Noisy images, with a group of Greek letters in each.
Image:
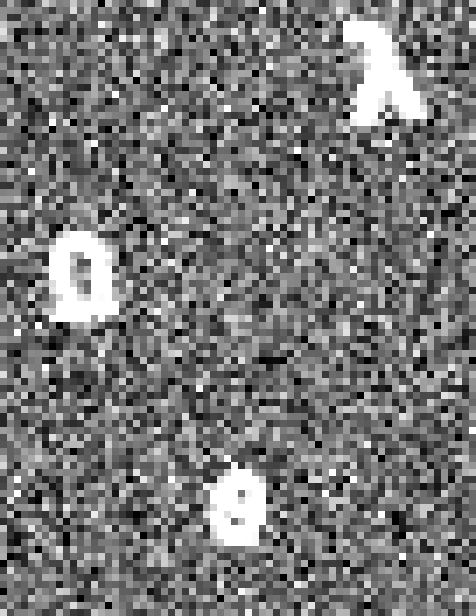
top right: light lambda; middle left: light omega; bottom middle: light theta
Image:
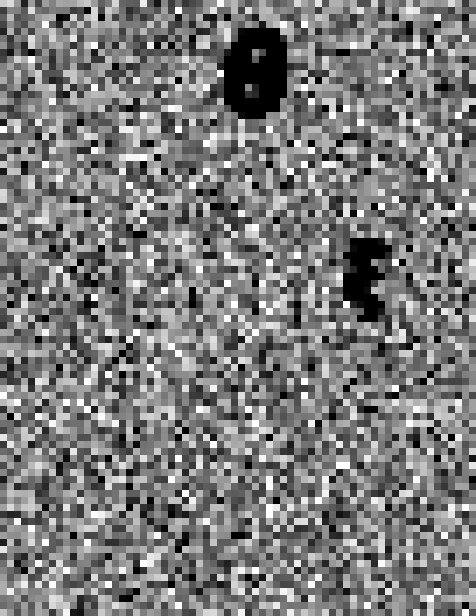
top middle: dark theta; middle right: dark xi
